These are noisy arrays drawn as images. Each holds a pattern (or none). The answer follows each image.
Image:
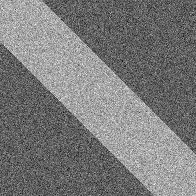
a diagonal band
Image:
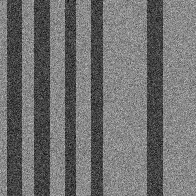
bands of columns
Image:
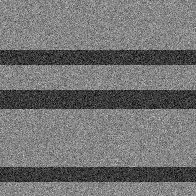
bands of rows
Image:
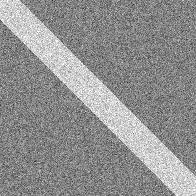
a diagonal band
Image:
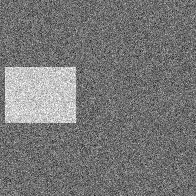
one block
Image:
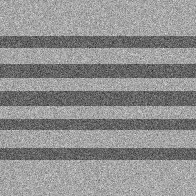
bands of rows
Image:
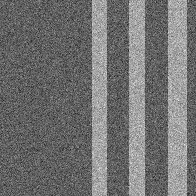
bands of columns
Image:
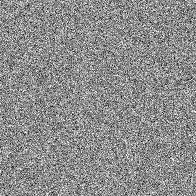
only noise
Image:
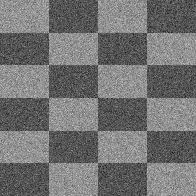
a checkerboard
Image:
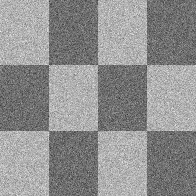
a checkerboard
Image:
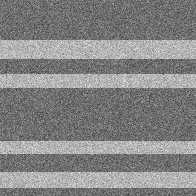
bands of rows
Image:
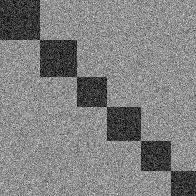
blocks along the diagonal
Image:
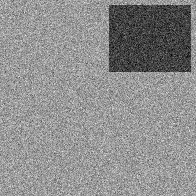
one block
